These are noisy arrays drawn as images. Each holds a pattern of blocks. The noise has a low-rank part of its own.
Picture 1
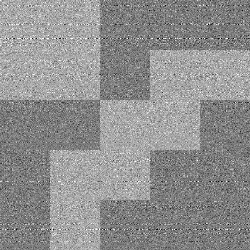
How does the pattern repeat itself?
mirrored about the diagonal from the top left
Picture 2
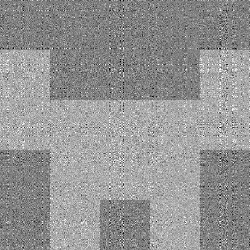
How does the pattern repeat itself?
left and right mirror each other
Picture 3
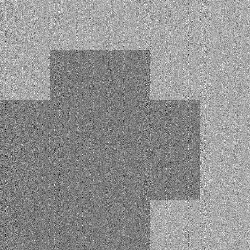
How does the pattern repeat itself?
mirrored about the diagonal from the bottom left
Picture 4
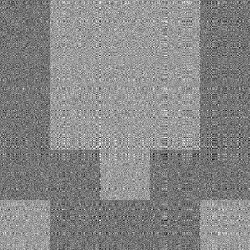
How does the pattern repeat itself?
left and right mirror each other
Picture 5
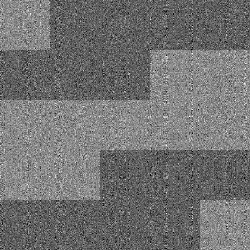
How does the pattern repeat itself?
the same after a half turn
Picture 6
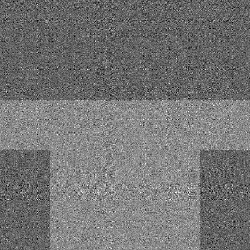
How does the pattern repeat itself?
left and right mirror each other
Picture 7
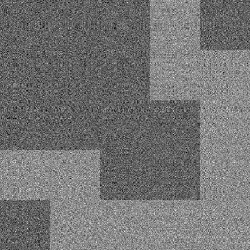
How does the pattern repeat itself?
mirrored about the diagonal from the top left
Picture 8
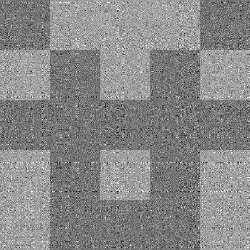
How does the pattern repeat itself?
left and right mirror each other
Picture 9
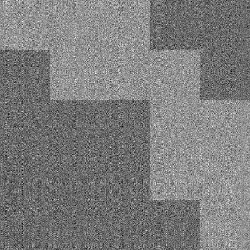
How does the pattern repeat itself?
mirrored about the diagonal from the bottom left
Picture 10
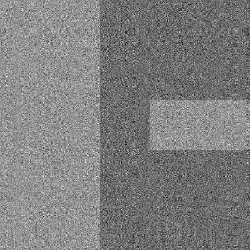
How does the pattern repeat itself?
top and bottom mirror each other
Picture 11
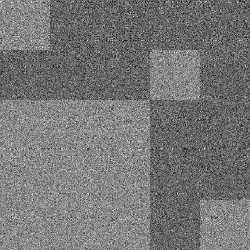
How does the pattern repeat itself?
mirrored about the diagonal from the bottom left
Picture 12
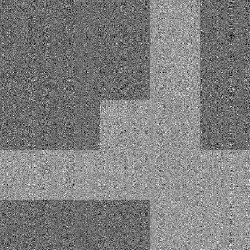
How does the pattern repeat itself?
mirrored about the diagonal from the top left
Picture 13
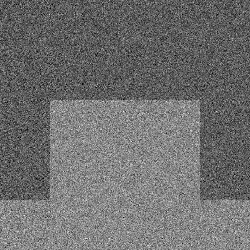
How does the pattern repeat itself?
left and right mirror each other
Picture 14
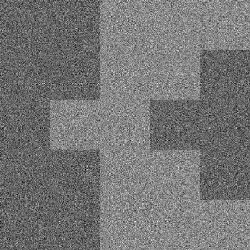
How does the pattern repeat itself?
top and bottom mirror each other
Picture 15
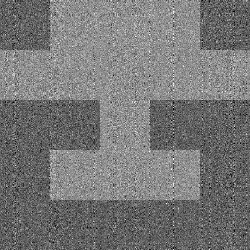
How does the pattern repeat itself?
left and right mirror each other
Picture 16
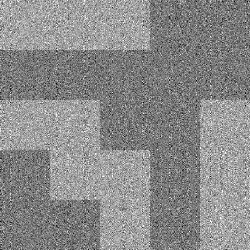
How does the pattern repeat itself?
mirrored about the diagonal from the bottom left
